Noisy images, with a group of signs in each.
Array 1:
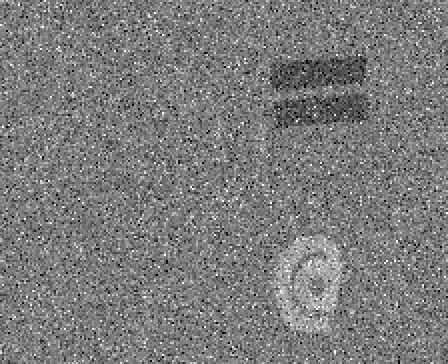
top right: dark equals sign; bottom right: light at sign
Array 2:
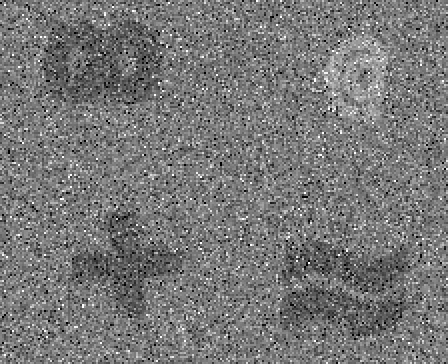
top left: dark infinity sign; top right: light at sign; bottom left: dark plus sign; bottom right: dark approximately sign
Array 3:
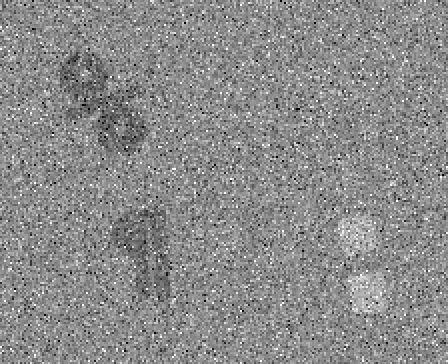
top left: dark percent sign; bottom left: dark pilcrow; bottom right: light colon
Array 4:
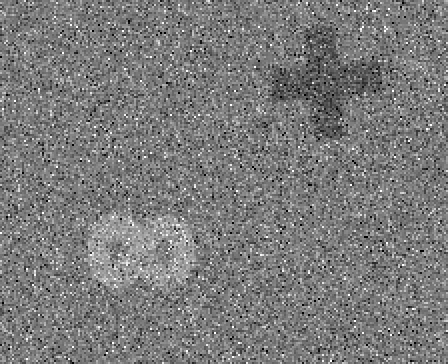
top right: dark plus sign; bottom left: light infinity sign
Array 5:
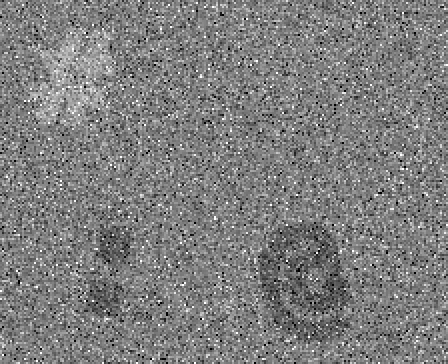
top left: light hash sign; bottom left: dark colon; bottom right: dark at sign
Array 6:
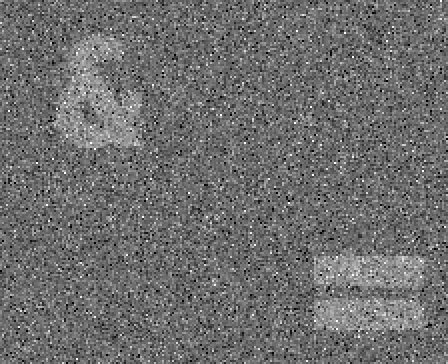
top left: light ampersand; bottom right: light equals sign
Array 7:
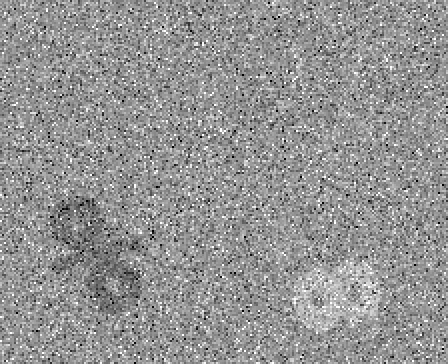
bottom left: dark percent sign; bottom right: light infinity sign
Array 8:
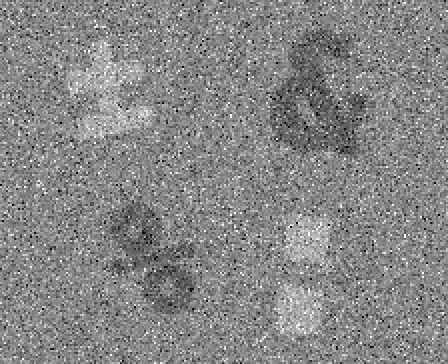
top left: light plus-minus sign; top right: dark ampersand; bottom left: dark percent sign; bottom right: light colon
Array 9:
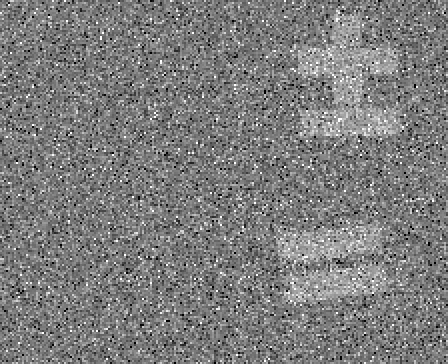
top right: light plus-minus sign; bottom right: light equals sign
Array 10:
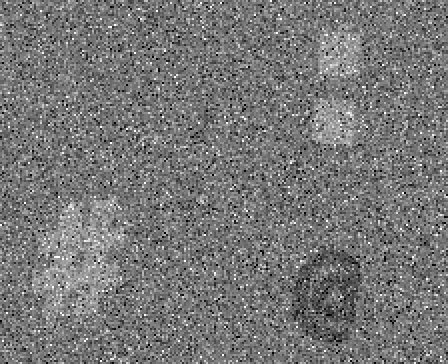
top right: light colon; bottom left: light hash sign; bottom right: dark at sign
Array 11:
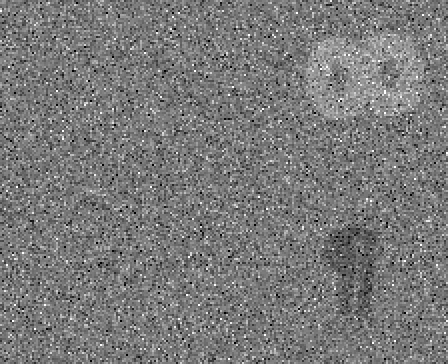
top right: light infinity sign; bottom right: dark pilcrow
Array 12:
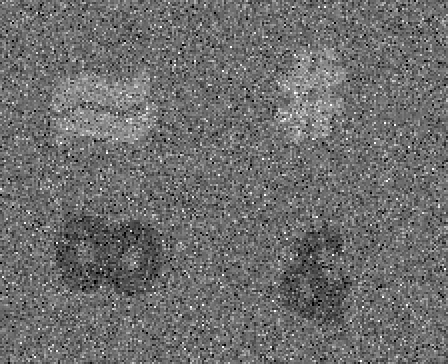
top left: light approximately sign; top right: light hash sign; bottom left: dark infinity sign; bottom right: dark ampersand
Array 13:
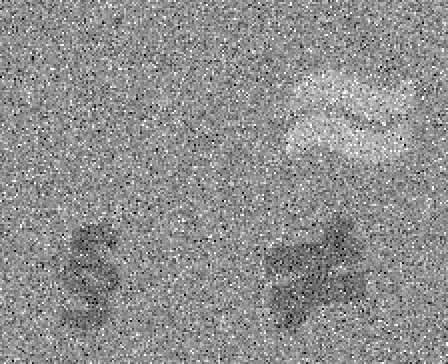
top right: light approximately sign; bottom left: dark section sign; bottom right: dark not-equal sign
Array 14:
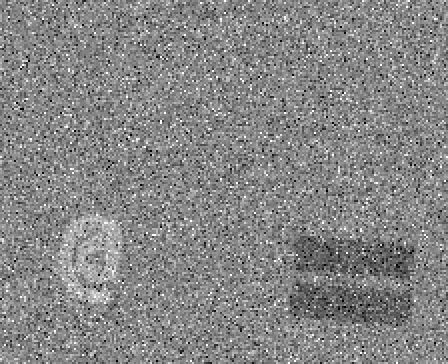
bottom left: light at sign; bottom right: dark equals sign
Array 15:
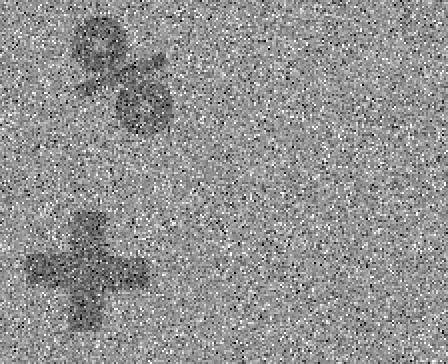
top left: dark percent sign; bottom left: dark plus sign
